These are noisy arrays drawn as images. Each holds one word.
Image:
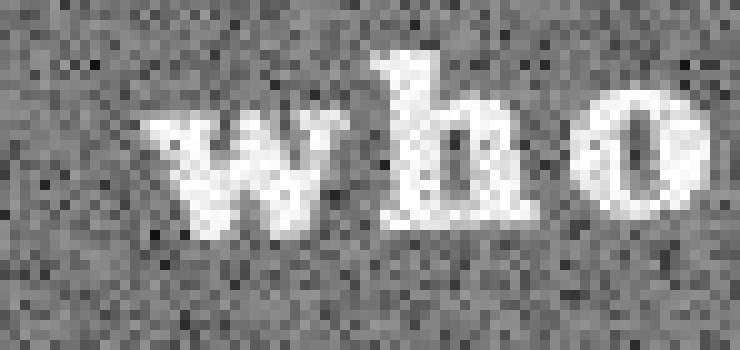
who
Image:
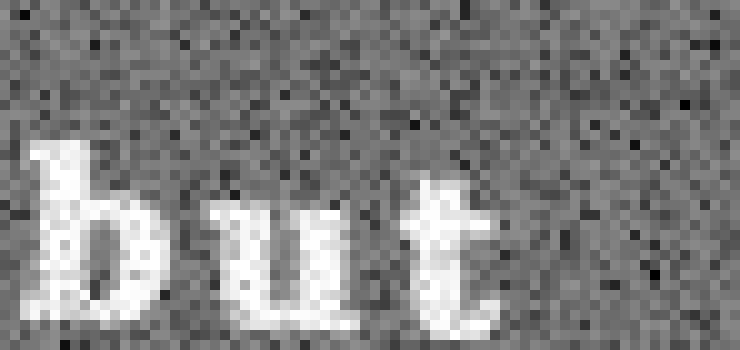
but
